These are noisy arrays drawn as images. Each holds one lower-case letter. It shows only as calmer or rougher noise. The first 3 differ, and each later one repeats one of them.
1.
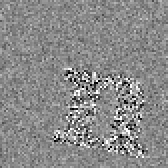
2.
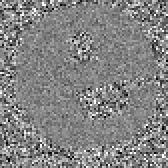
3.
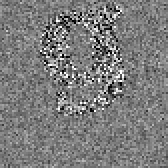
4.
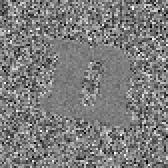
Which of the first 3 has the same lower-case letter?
1
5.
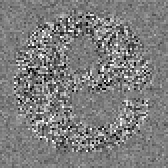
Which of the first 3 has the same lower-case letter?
2
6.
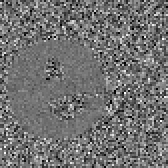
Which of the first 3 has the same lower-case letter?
2
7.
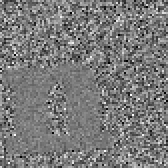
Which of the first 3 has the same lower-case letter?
1
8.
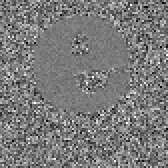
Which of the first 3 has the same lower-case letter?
2
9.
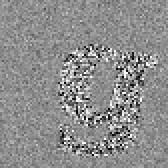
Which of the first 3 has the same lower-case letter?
3
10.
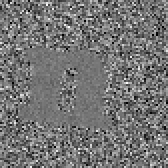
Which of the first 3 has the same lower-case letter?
1
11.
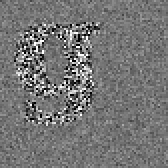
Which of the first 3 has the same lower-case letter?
3
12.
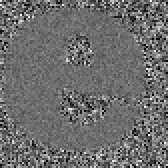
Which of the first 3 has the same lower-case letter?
2
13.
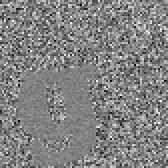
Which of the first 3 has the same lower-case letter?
3
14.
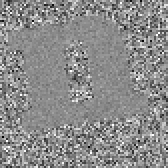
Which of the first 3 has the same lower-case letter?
1
